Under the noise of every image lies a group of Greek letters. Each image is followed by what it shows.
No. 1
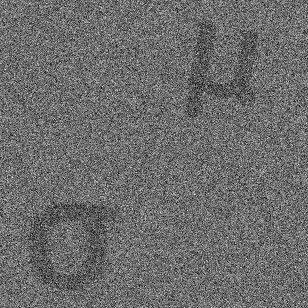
top right: dark mu; bottom left: dark sigma
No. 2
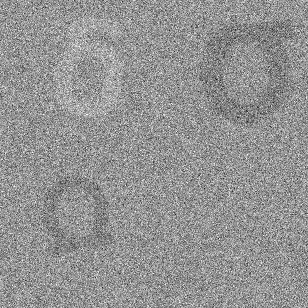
top left: light delta; top right: dark sigma; bottom left: dark omega
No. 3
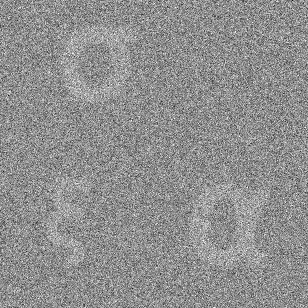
top left: light sigma; bottom left: light xi; bottom right: light alpha
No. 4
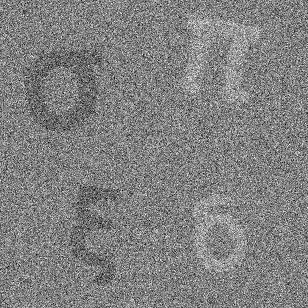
top left: dark sigma; top right: light pi; bottom left: dark xi; bottom right: light delta
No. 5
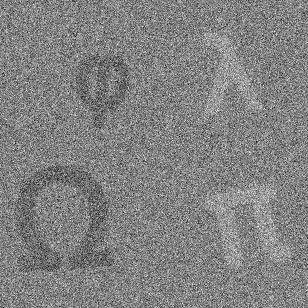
top left: dark phi; top right: light lambda; bottom left: dark omega; bottom right: light pi
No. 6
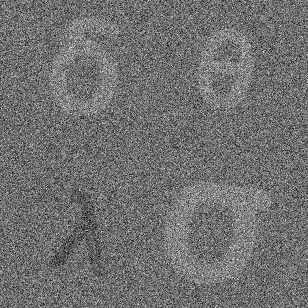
top left: light delta; top right: light theta; bottom left: dark lambda; bottom right: light sigma
